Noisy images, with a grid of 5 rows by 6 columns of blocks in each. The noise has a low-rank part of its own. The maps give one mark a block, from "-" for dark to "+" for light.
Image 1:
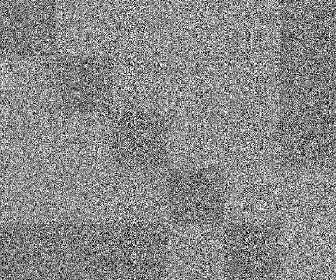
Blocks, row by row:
- + + + + -
+ - + + + -
+ + - + + -
+ + + - + +
- - - + - +
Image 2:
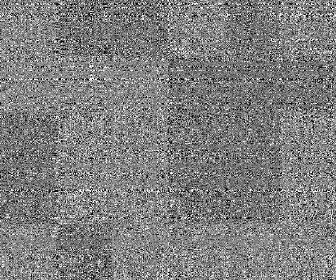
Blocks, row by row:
+ - - + - +
+ + + - - -
- + + - - +
- + + - - +
+ - + + + +
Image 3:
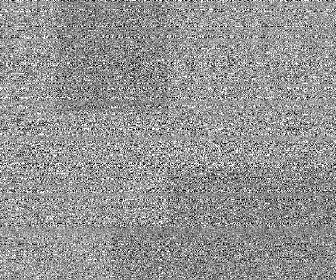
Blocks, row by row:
+ - - + + +
+ - - + + +
+ + + + + +
+ + + - - -
+ + - - - -
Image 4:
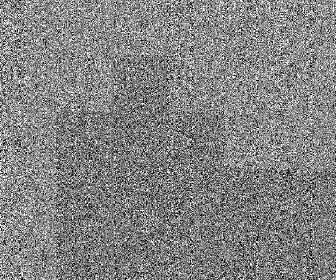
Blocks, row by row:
+ + + + + +
+ + - + + +
+ - - - + +
+ - - - - -
+ - - - - -
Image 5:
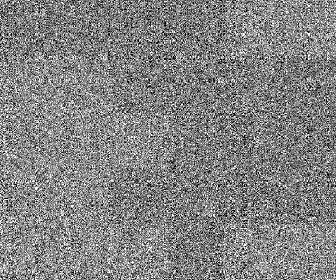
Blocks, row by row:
- - - - + +
+ + - - - -
+ + + - - -
+ + - - - -
+ + + - + +
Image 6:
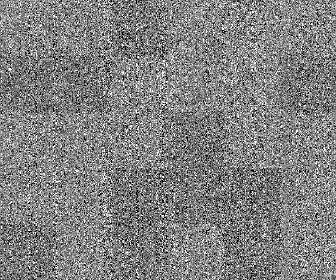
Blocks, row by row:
+ + - + + +
- - + + + -
+ + + - + +
+ + - - - +
- + - + - +
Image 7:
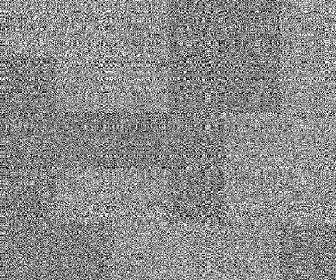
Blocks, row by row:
+ + + - - +
- + + - - +
- - - - + +
- + + - + +
- - + + + -
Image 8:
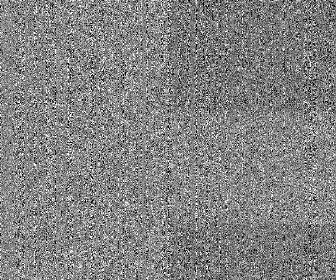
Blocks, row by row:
+ + + - - -
+ + + - - -
+ + + + + +
+ + + + + +
+ + + - - -
